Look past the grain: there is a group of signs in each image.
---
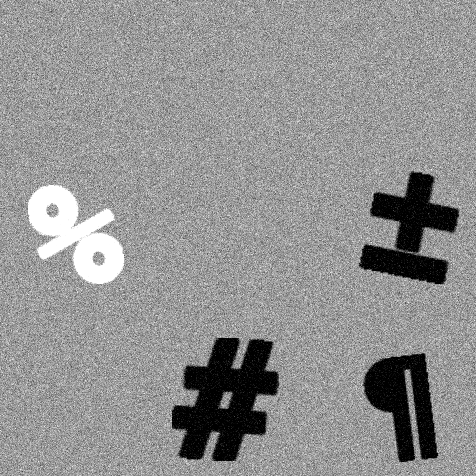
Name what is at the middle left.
percent sign
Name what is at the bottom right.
pilcrow
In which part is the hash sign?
bottom middle
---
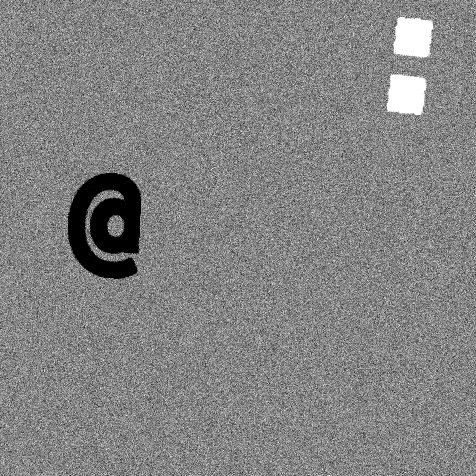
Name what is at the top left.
nothing
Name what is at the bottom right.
nothing
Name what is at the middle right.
nothing
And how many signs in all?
2
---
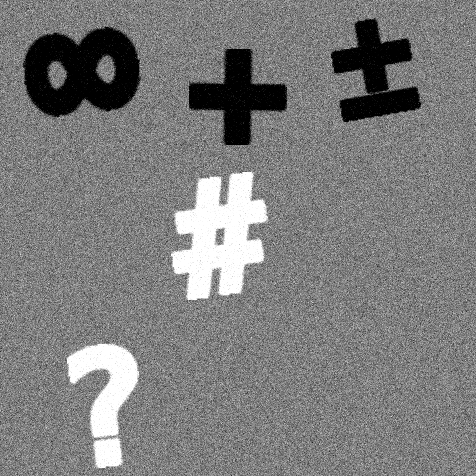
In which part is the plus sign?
top middle
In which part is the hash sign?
centre
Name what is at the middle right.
nothing
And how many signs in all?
5
